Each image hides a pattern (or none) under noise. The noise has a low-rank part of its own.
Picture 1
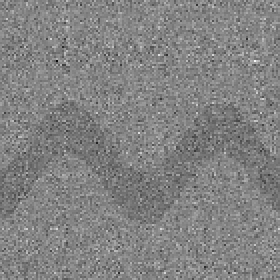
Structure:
a wavy band
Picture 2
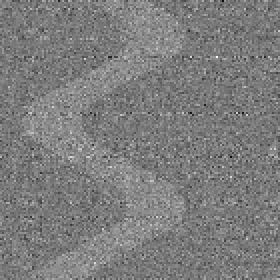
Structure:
a wavy band
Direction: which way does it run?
top to bottom
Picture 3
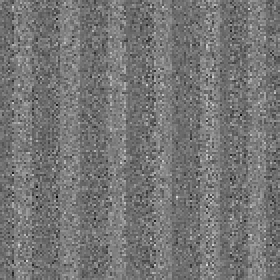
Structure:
vertical stripes
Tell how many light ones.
6
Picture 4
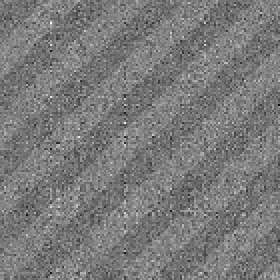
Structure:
diagonal stripes
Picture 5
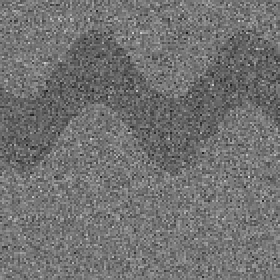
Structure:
a wavy band
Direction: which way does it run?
left to right
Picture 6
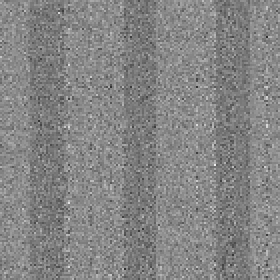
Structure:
vertical stripes
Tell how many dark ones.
3
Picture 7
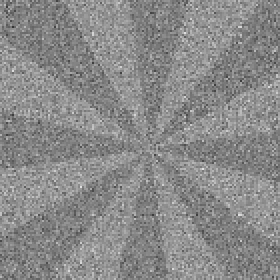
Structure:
spokes from one point
